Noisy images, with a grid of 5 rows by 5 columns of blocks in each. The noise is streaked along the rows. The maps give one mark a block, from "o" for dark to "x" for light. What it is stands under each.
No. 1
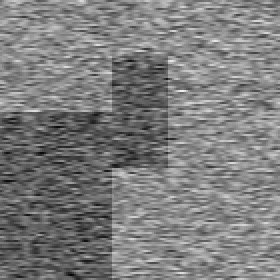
xxxxx
xxoxx
oooxx
ooxxx
ooxxx
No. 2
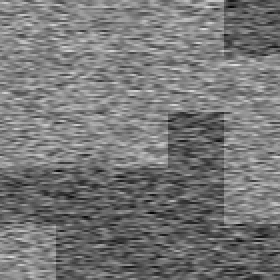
xxxxo
xxxxx
xxxox
oooox
xoooo
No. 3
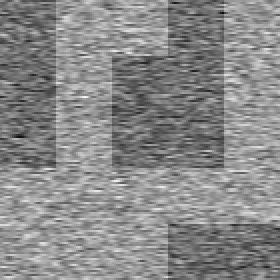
oxxox
oxoox
oxoox
xxxxx
xxxoo
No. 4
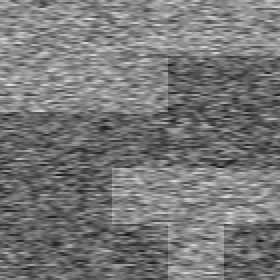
xxxxx
xxxoo
ooooo
ooxxx
oooxo
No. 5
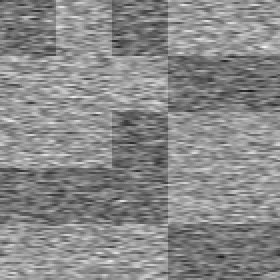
oxoxx
xxxoo
xxoxx
oooxx
xxxoo
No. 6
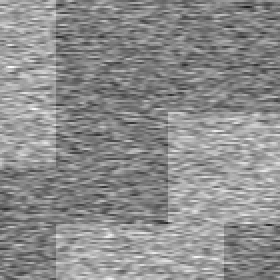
xoooo
xoooo
xooxx
oooxx
oxxxo
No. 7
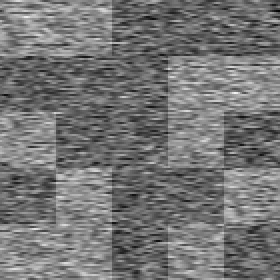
xxooo
oooxx
xooxo
oxoox
xxoxo
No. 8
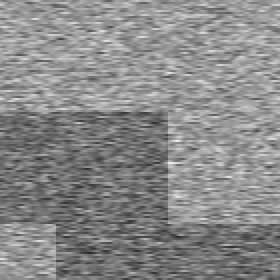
xxxxx
xxxxx
oooxx
oooxx
xoooo
